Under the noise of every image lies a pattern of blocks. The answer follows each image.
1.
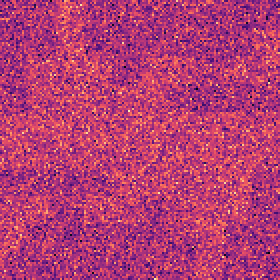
the same after a half turn
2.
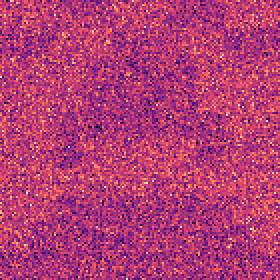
left and right mirror each other
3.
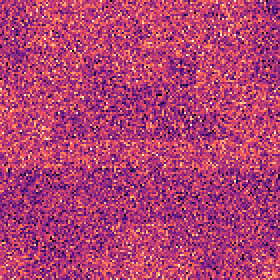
left and right mirror each other
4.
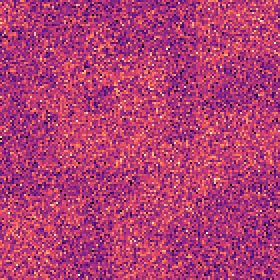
mirrored about the diagonal from the top left
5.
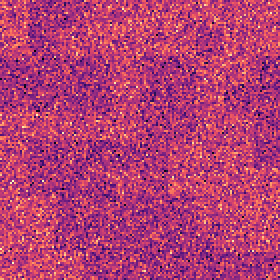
no symmetry
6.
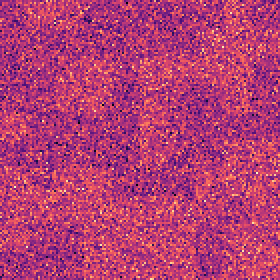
no symmetry
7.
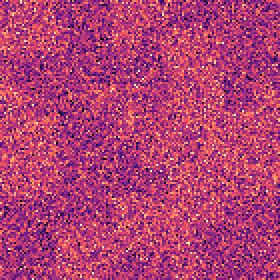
no symmetry
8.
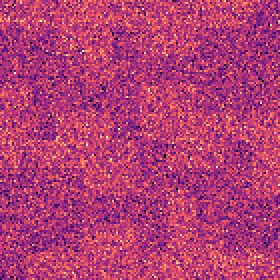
the same after a half turn
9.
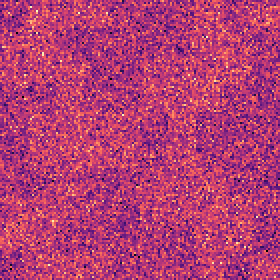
top and bottom mirror each other
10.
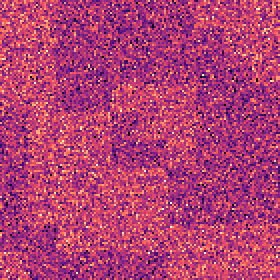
mirrored about the diagonal from the bottom left
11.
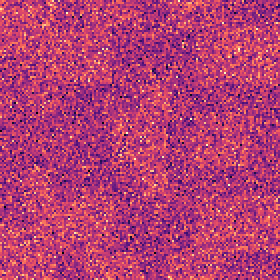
top and bottom mirror each other
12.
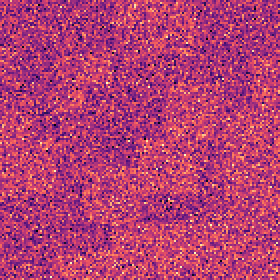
mirrored about the diagonal from the top left
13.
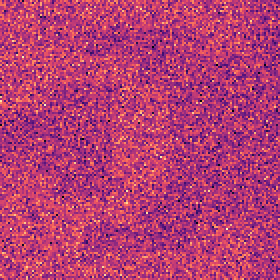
top and bottom mirror each other
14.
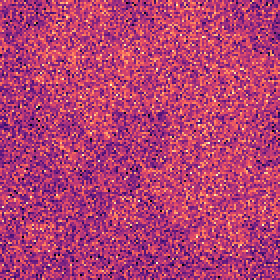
mirrored about the diagonal from the bottom left
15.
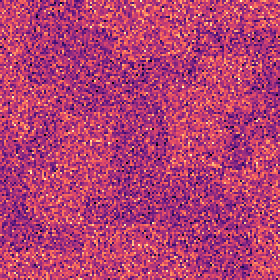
the same after a half turn
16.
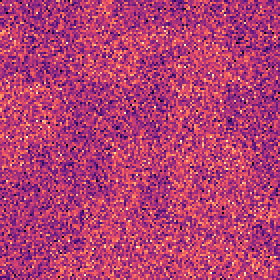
no symmetry
